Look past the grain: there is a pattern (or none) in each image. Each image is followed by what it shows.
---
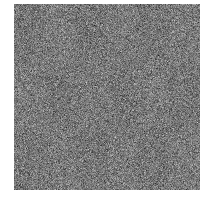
a checkerboard
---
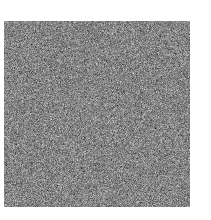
only noise
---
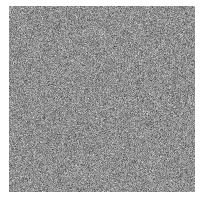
only noise
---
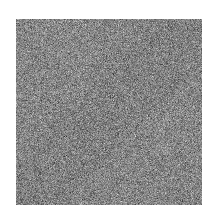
a diagonal band
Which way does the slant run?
bottom left to top right
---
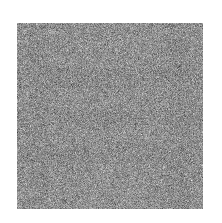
bands of rows crossing bands of columns
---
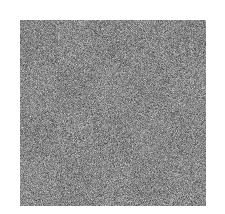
a checkerboard
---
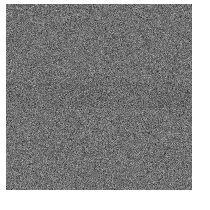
one band of rows
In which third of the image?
middle
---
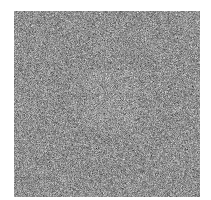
one block
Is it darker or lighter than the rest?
lighter
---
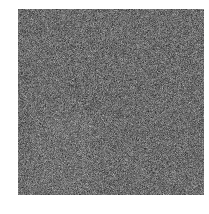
one block
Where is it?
bottom left
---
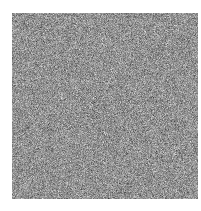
only noise
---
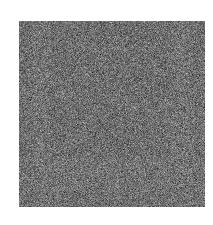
bands of rows crossing bands of columns
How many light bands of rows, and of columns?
1 and 2
